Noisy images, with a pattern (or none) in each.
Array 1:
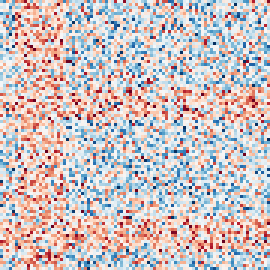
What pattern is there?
bands of rows crossing bands of columns
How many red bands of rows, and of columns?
2 and 1
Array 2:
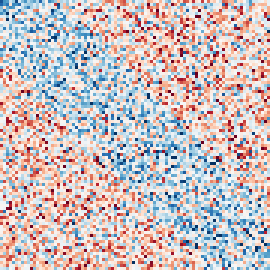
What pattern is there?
a diagonal band
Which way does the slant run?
top left to bottom right
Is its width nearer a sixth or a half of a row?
a half
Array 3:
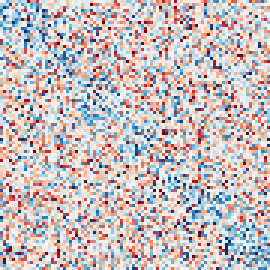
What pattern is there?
blocks along the diagonal
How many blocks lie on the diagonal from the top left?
7
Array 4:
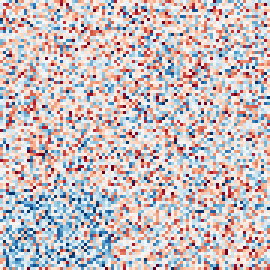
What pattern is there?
one block
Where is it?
bottom left
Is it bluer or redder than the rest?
bluer
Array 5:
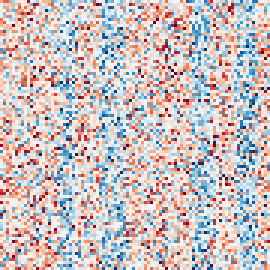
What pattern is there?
bands of columns
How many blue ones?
4
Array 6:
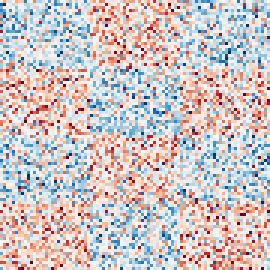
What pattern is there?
a checkerboard
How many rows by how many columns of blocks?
4 by 3
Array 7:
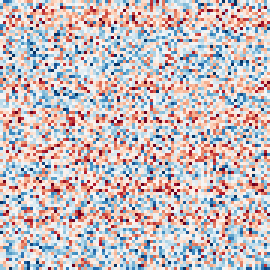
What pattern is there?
bands of rows
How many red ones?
6
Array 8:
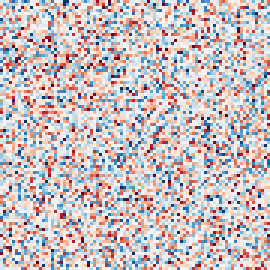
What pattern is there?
only noise
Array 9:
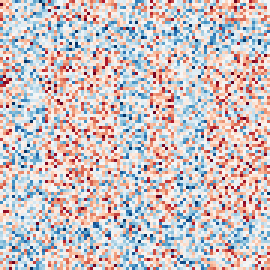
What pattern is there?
bands of rows crossing bands of columns
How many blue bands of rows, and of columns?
2 and 3
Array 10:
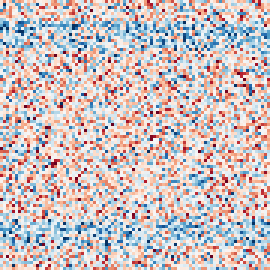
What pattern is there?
bands of rows
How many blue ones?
2
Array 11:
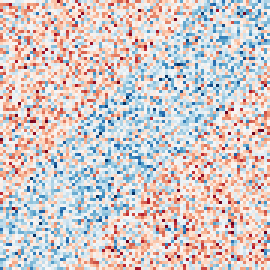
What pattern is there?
a diagonal band
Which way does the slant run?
bottom left to top right
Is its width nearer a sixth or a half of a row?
a half
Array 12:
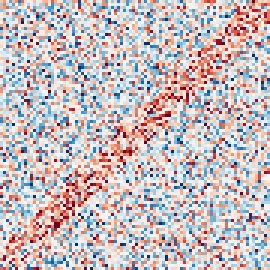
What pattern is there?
a diagonal band
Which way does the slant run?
bottom left to top right
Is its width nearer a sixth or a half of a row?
a sixth
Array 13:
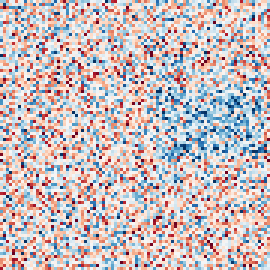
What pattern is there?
one block
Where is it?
middle right
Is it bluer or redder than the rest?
bluer
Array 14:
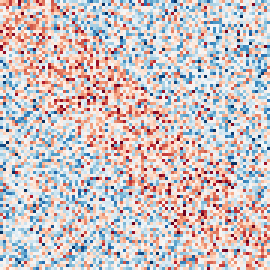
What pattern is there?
a diagonal band
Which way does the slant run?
top left to bottom right
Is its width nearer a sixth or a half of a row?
a half
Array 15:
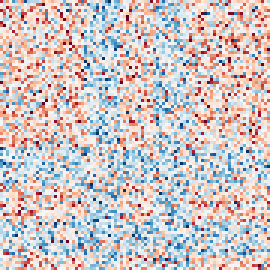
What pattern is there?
bands of rows crossing bands of columns
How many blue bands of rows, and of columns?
2 and 2
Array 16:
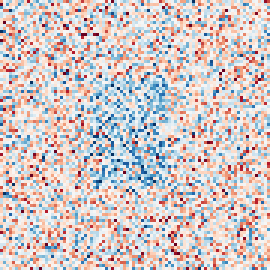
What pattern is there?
one block
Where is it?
centre
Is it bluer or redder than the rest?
bluer
